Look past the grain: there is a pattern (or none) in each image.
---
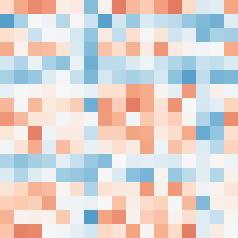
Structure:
bands of rows crossing bands of columns
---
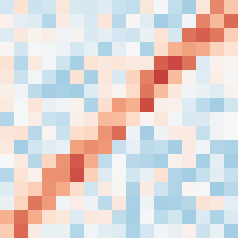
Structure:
a diagonal band
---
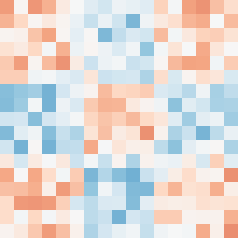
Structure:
a checkerboard
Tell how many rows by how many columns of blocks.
3 by 3
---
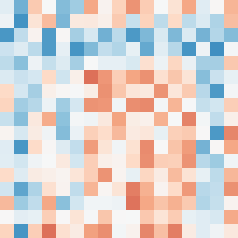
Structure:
bands of rows crossing bands of columns
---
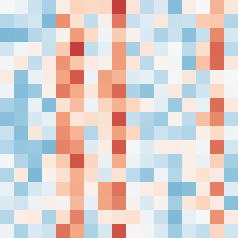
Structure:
bands of columns
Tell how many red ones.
3
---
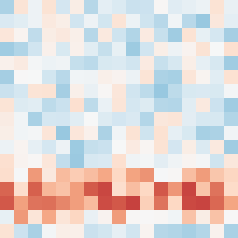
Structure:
one band of rows
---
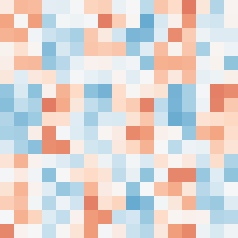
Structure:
a checkerboard
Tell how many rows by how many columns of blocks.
3 by 6
